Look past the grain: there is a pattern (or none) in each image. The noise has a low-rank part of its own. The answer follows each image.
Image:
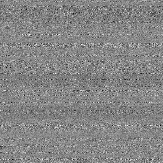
bands of rows
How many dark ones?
3
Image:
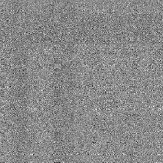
bands of rows crossing bands of columns
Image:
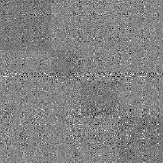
blocks along the diagonal
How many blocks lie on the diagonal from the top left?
4
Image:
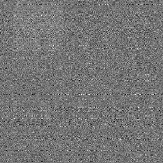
one block
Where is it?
top left
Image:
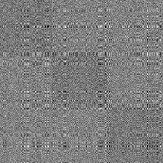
blocks along the diagonal
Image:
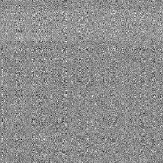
one band of rows
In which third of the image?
top
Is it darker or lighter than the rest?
lighter
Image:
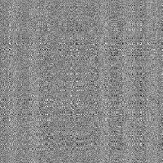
bands of columns
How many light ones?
5
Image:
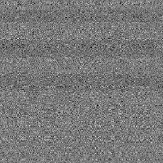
bands of rows
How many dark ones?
3
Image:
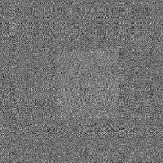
one block
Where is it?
centre
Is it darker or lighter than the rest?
lighter
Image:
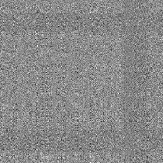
bands of rows crossing bands of columns
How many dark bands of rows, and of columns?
2 and 1
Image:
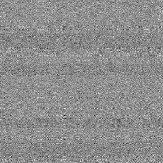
bands of rows
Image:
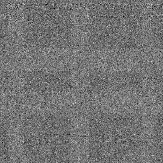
bands of rows crossing bands of columns
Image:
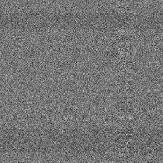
bands of rows
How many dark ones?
2
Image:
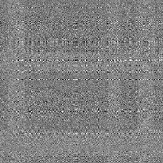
bands of rows crossing bands of columns
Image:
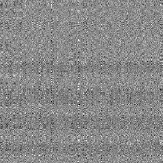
bands of rows
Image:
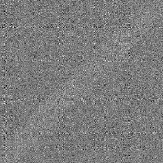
a diagonal band
